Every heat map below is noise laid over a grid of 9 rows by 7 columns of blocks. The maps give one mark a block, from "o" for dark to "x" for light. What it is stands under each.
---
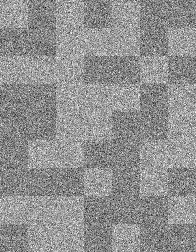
xoxoxoo
ooxxxox
xxxooxo
ooxxxox
ooxxoox
oxxooxx
oooxoxo
xxxooox
oxxoxoo
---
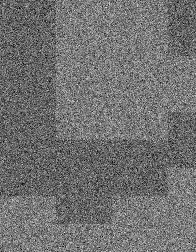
ooxxxxo
ooxxxxo
ooxxxxx
ooxxxxx
ooxxxxo
ooooooo
oooooox
xxooxxx
xxxxxxx
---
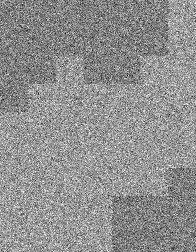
oooooox
oooooox
ooxooxx
oxxxxxx
xxxxxxx
xxxxxxx
xxxxxxo
xxxxooo
xxxxooo
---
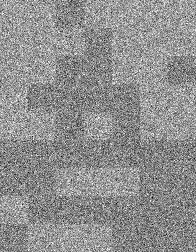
xxoxxxx
xxxoxxx
xxooxxo
xooooxx
xxoxoxx
ooooooo
ooxxxoo
xoooooo
oxxxooo
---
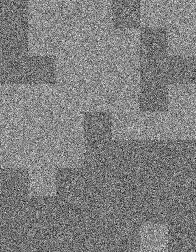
oxxxoxx
oxxxxox
ooxxxoo
xxxxxox
xxxoxxx
xxxoooo
oxooooo
ooooooo
oooooxo
